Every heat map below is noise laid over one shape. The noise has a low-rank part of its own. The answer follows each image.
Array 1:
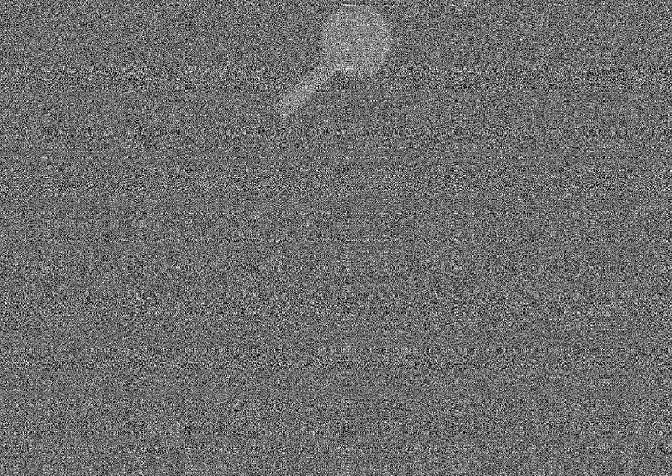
lollipop
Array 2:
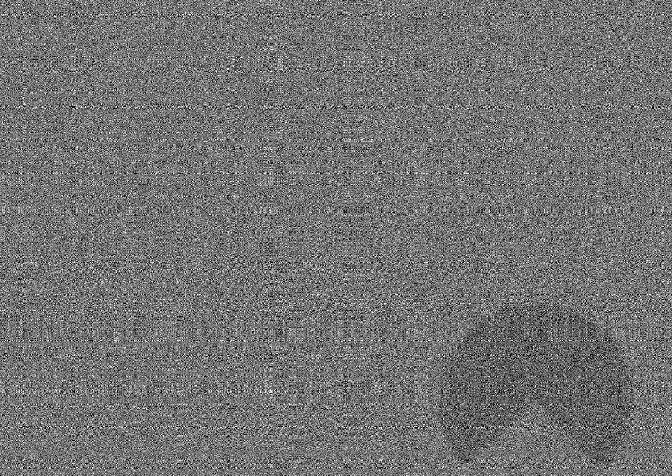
disc with a wedge cut out
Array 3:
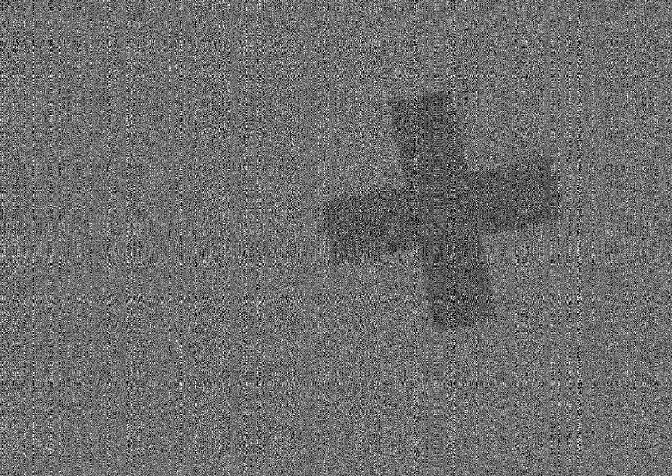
cross
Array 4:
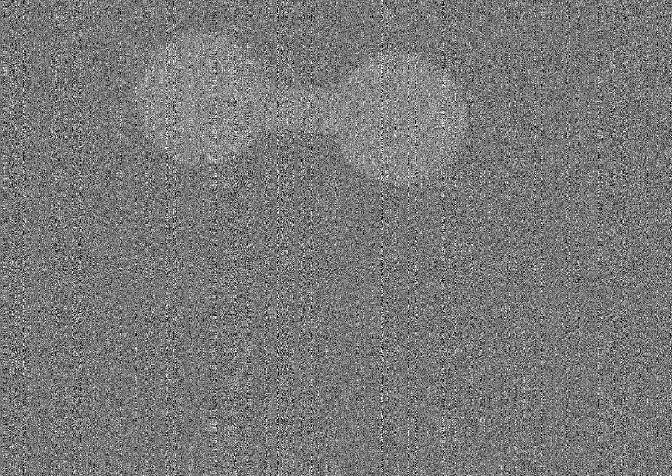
dumbbell
